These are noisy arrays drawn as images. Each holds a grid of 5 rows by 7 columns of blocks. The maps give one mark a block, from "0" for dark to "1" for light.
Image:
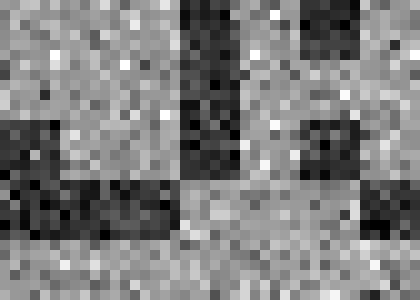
1 1 1 0 1 0 1
1 1 1 0 1 1 1
0 1 1 0 1 0 1
0 0 0 1 1 1 0
1 1 1 1 1 1 1
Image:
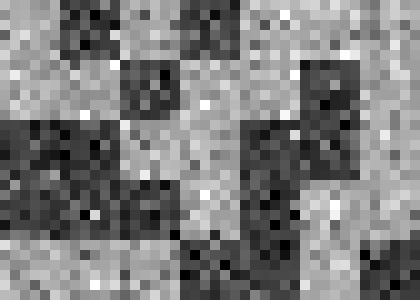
1 0 1 0 1 1 1
1 1 0 1 1 0 1
0 0 1 1 0 0 1
0 0 0 1 0 1 1
1 1 1 0 0 1 0
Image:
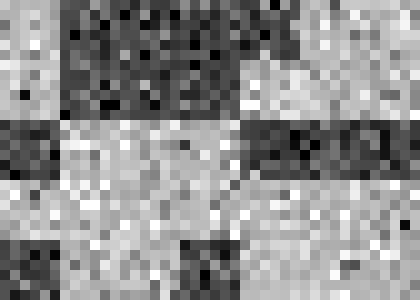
1 0 0 0 0 1 1
1 0 0 0 1 1 1
0 1 1 1 0 0 0
1 1 1 1 1 1 1
0 1 1 0 1 1 1
